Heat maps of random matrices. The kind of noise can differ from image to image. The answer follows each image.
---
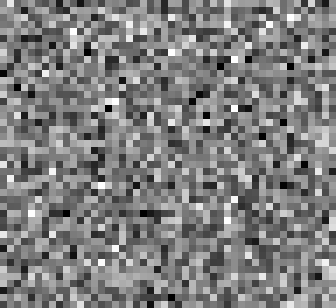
independent entries
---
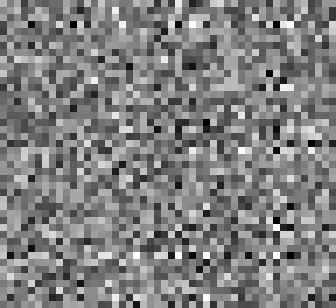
low rank plus noise
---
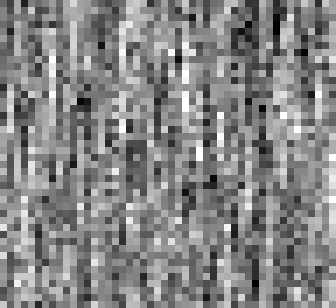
streaked along the columns
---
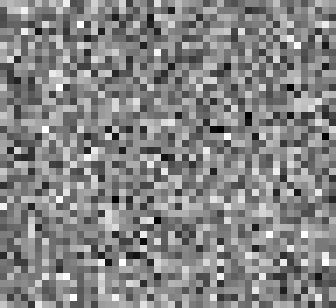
independent entries
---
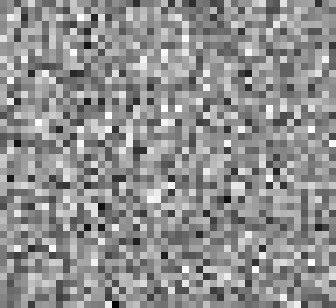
independent entries
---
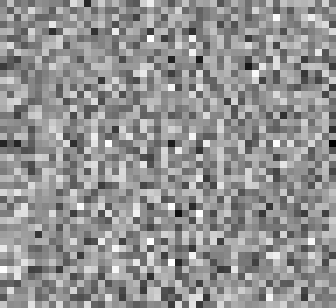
low rank plus noise
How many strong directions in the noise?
five to eight
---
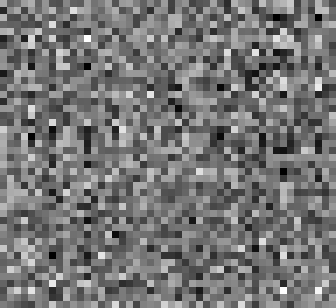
low rank plus noise
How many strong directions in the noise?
two
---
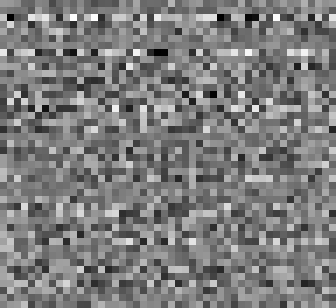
rows of uneven size
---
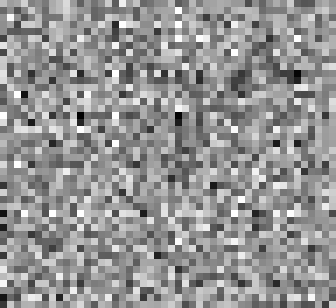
low rank plus noise
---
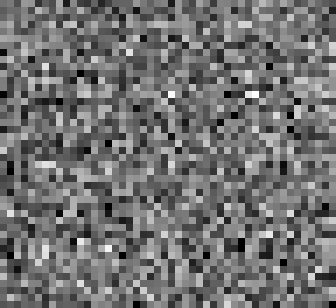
low rank plus noise
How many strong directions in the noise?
one
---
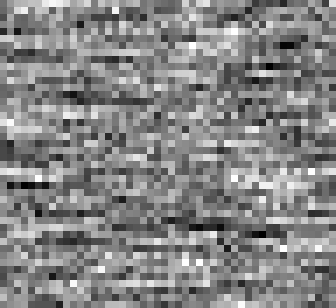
streaked along the rows
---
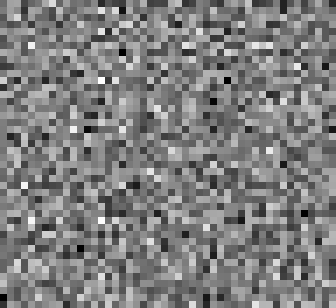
low rank plus noise
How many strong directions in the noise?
five to eight
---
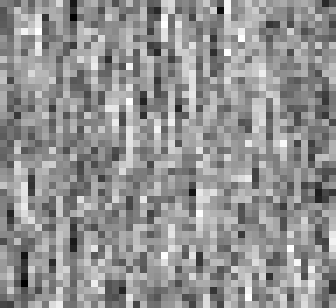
streaked along the columns
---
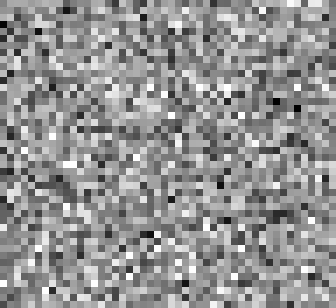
independent entries
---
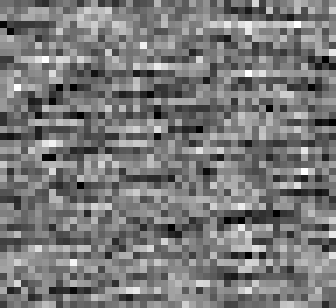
streaked along the rows
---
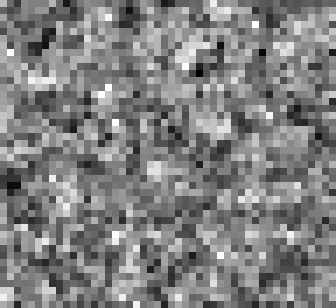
blotchy
